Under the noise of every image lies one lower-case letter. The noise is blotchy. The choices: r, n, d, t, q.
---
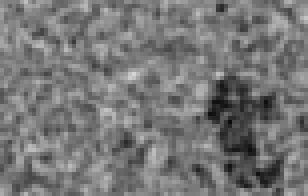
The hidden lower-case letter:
t
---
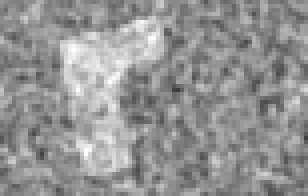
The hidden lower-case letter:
r
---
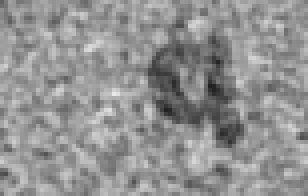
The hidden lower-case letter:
q
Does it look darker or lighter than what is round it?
darker
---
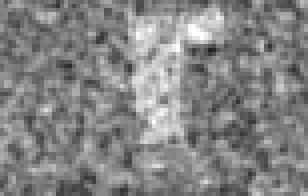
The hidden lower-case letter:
r
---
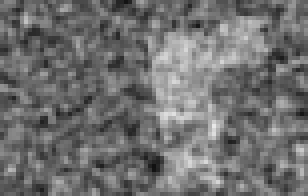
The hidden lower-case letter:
r
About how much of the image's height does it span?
nearly all
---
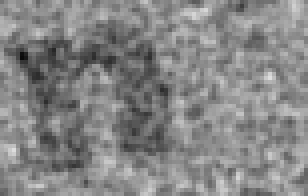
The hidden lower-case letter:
n
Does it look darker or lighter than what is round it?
darker
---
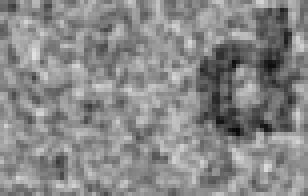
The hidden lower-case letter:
d
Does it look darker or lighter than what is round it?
darker
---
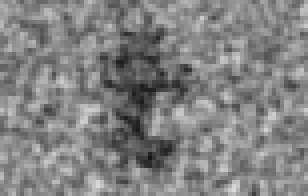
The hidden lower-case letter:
t
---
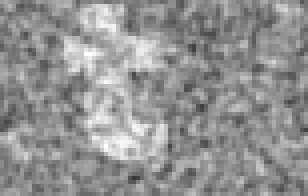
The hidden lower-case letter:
t
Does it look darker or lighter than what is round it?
lighter
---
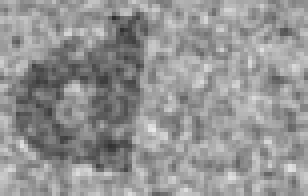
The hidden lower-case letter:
d
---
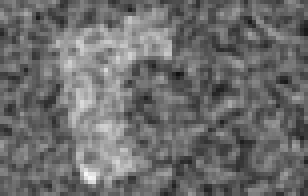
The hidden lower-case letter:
r
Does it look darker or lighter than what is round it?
lighter
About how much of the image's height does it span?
nearly all
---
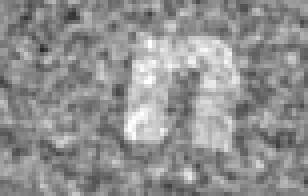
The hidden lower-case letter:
n
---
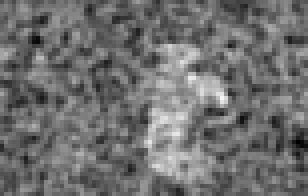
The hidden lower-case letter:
t
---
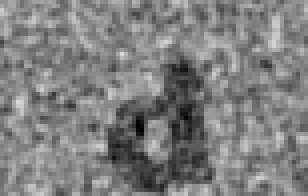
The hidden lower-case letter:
d
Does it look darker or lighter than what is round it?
darker
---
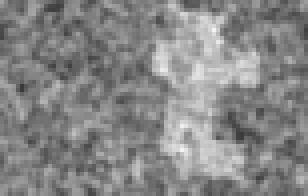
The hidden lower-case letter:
t
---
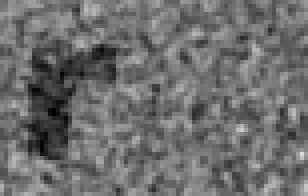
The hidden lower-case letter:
r
